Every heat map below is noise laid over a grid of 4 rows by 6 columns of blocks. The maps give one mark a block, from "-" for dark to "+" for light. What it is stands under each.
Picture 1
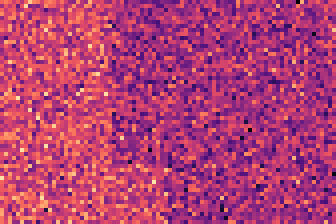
++----
++----
++----
+++---
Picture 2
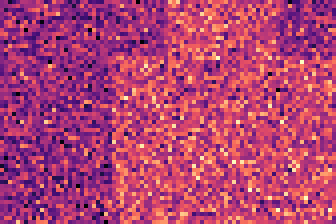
---++-
--++++
--++++
--++++
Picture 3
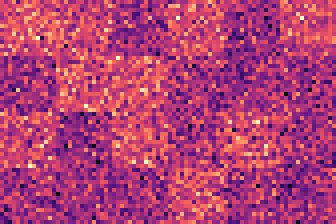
++-+-+
-++---
+-+-+-
---+--
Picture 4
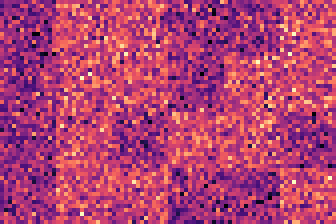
-++--+
-++-++
-+-++-
-++--+
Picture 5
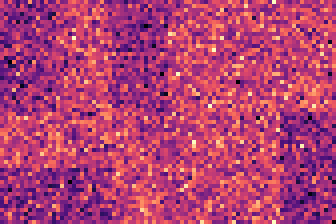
-+-+++
-+-+++
+++++-
--+++-
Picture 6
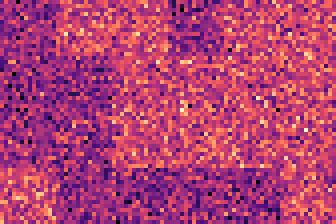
-++-++
--++++
--++++
+----+
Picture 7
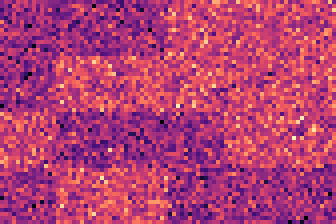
---+++
-+++++
+---++
-++---
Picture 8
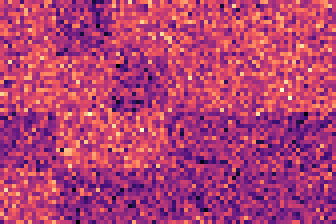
+-++++
++-+++
-++---
+-----
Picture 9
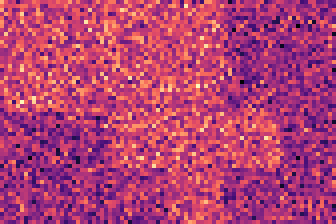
++++--
++++--
--+++-
---+--
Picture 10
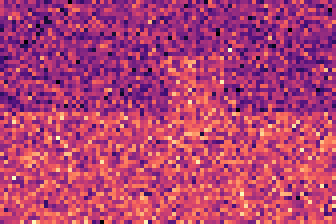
------
---+--
++++++
++++++
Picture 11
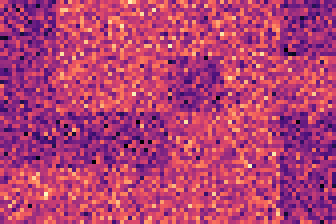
-++++-
-++-++
---++-
+++++-
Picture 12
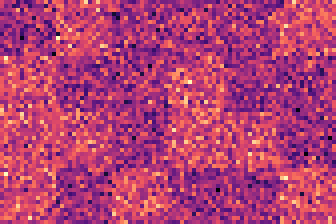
-+---+
+--+--
++-++-
+-+--+
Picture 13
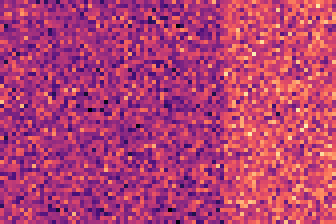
----++
----++
----++
----++
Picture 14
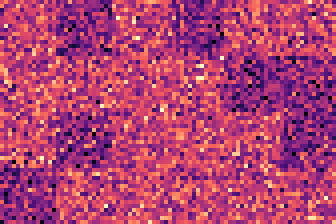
+-+-++
++++--
+-+++-
-+++++
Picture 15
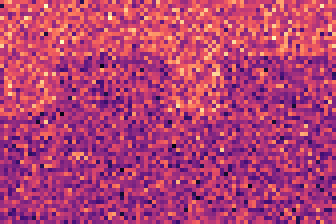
++++++
+--+--
------
------
